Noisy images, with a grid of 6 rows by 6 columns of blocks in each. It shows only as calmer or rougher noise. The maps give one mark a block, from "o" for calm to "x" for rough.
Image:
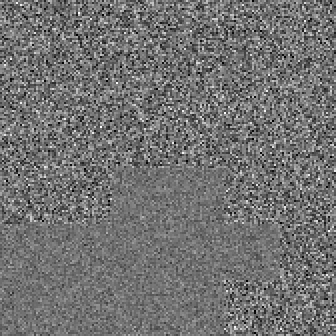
xxxxxx
xxxxxx
xxxxxx
xxooxx
ooooox
ooooxx
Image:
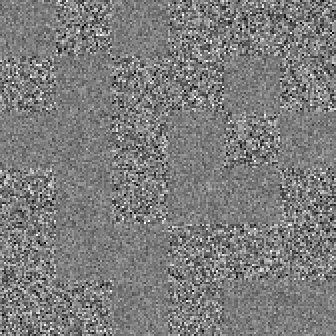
oxoxxx
xoxxox
ooxoxo
xoxoox
xooxxx
xxoxoo
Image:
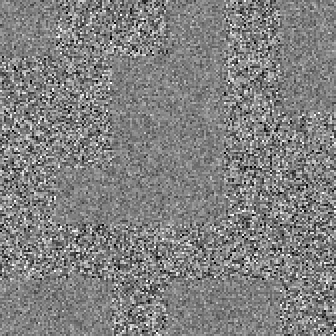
oxxoxo
xxooxo
xxooxx
xoooxx
xxxxxx
ooxoox
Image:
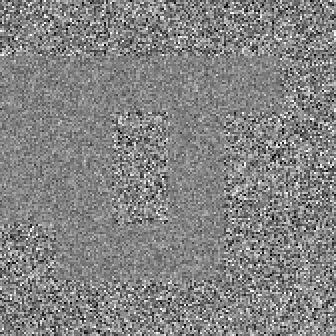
xxxxxx
ooooox
ooxoxx
ooxoxx
xoooxx
xxxxxx
